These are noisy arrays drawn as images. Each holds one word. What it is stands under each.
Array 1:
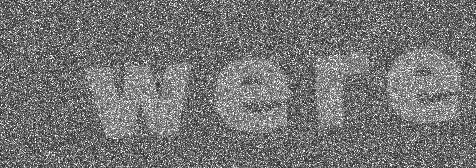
were
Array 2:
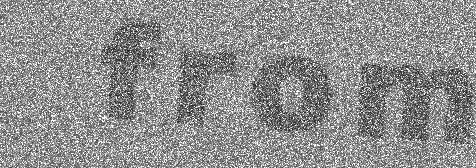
from
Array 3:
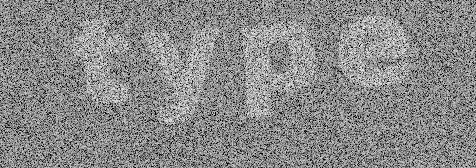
type
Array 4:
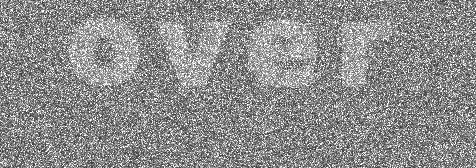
over
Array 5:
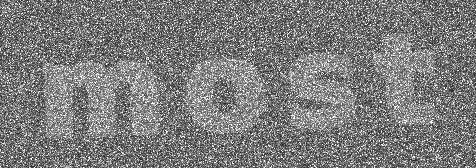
most
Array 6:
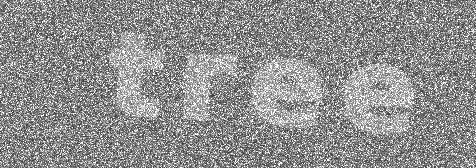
tree
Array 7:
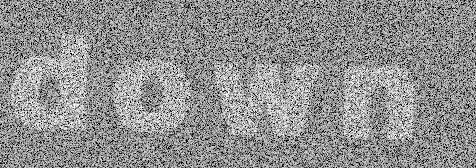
down
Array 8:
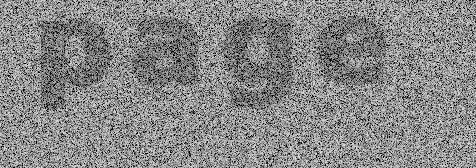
page
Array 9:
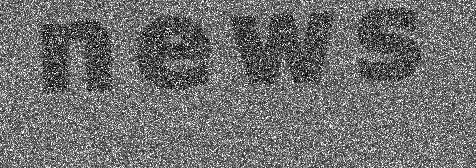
news
